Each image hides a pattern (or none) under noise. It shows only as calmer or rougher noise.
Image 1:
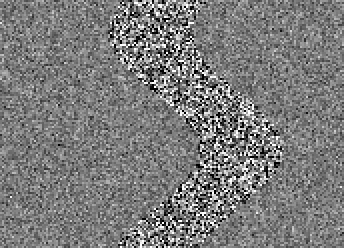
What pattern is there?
a wavy band
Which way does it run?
top to bottom
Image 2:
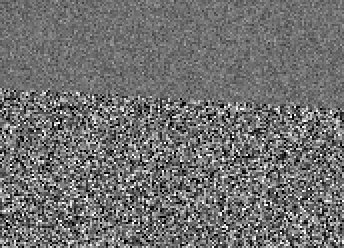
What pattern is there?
a sharp edge
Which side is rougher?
bottom
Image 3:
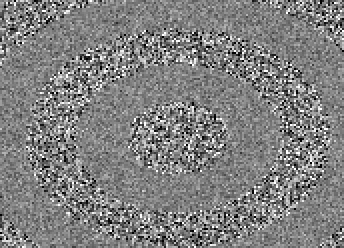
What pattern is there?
rings round one point
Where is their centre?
centre
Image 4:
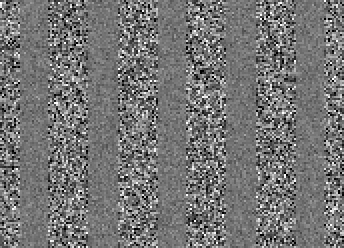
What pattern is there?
vertical stripes
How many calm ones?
5
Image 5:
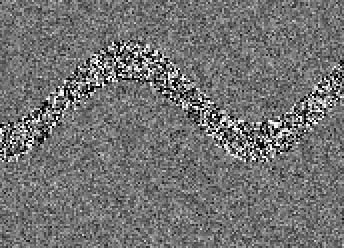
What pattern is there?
a wavy band
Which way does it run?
left to right
